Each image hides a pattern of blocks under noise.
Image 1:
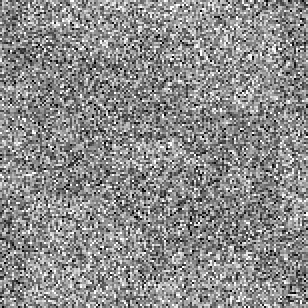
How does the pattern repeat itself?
the same after a half turn
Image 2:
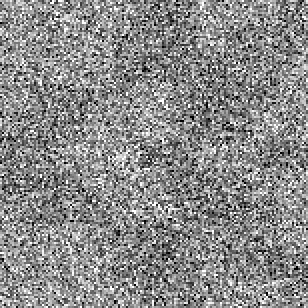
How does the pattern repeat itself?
top and bottom mirror each other
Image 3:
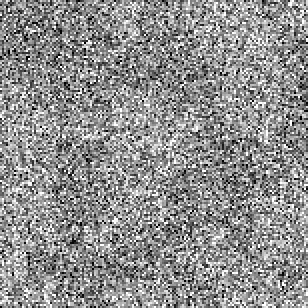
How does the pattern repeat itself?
no symmetry
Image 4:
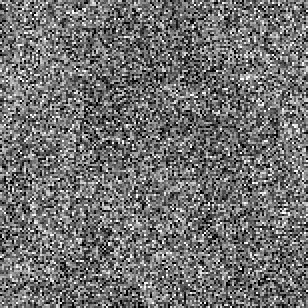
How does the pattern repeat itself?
no symmetry
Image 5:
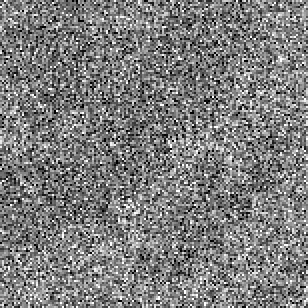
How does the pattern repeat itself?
mirrored about the diagonal from the top left
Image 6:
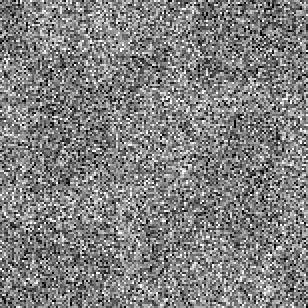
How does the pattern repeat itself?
the same after a half turn
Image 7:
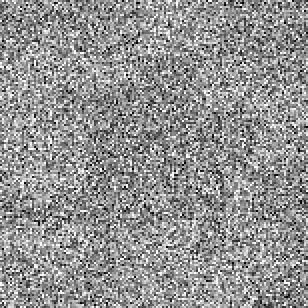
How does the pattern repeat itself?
mirrored about the diagonal from the bottom left
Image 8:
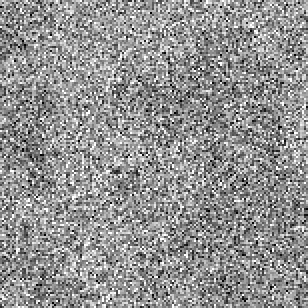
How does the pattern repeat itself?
no symmetry
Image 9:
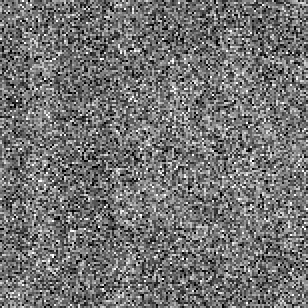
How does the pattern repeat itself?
top and bottom mirror each other
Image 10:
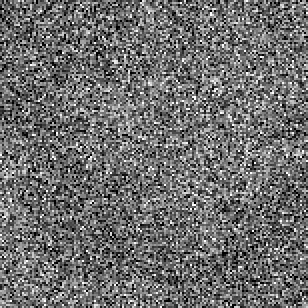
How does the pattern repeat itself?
mirrored about the diagonal from the bottom left
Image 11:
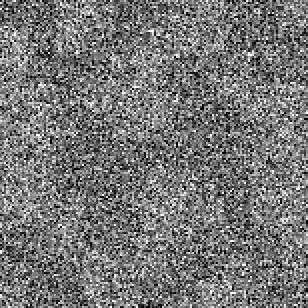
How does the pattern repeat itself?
the same after a half turn
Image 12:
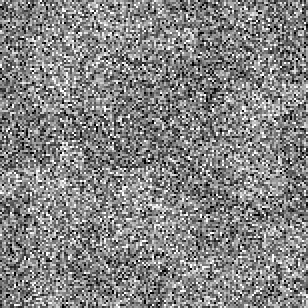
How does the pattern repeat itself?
no symmetry
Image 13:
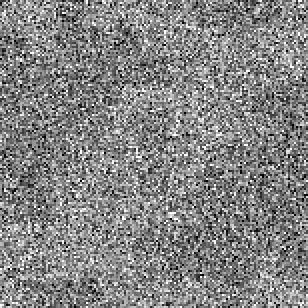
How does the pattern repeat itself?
the same after a half turn
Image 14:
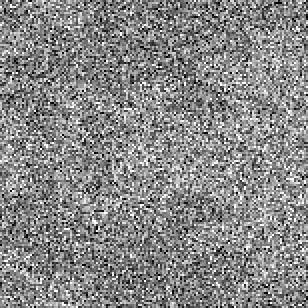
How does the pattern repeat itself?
top and bottom mirror each other
